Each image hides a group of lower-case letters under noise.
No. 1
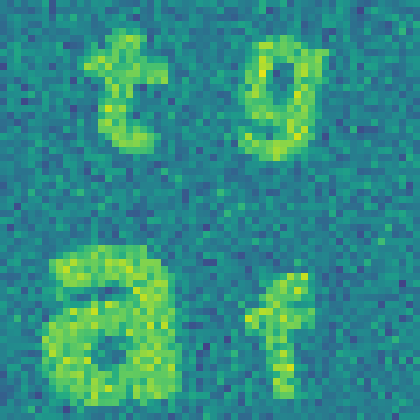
top left: light t; top right: light g; bottom left: light a; bottom right: light f
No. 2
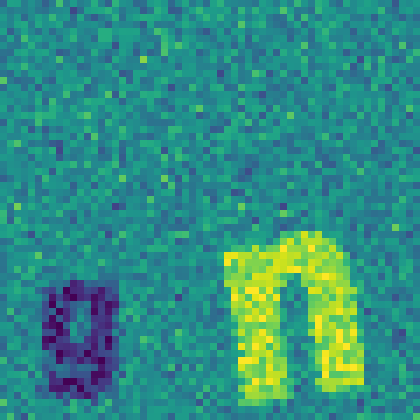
bottom left: dark g; bottom right: light n
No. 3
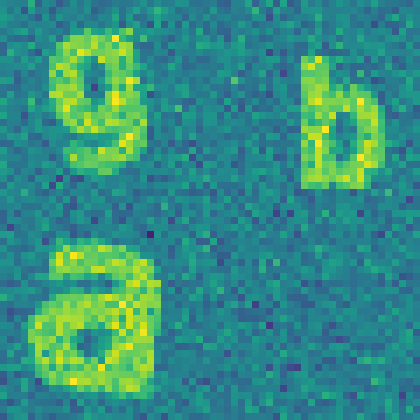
top left: light g; top right: light b; bottom left: light a
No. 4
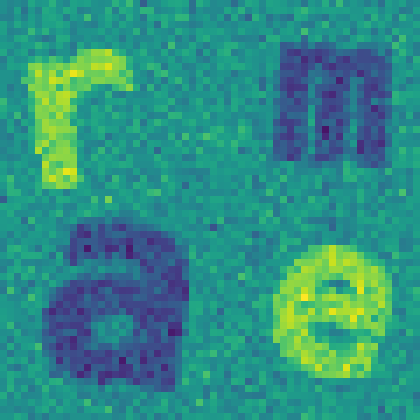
top left: light r; top right: dark m; bottom left: dark a; bottom right: light e
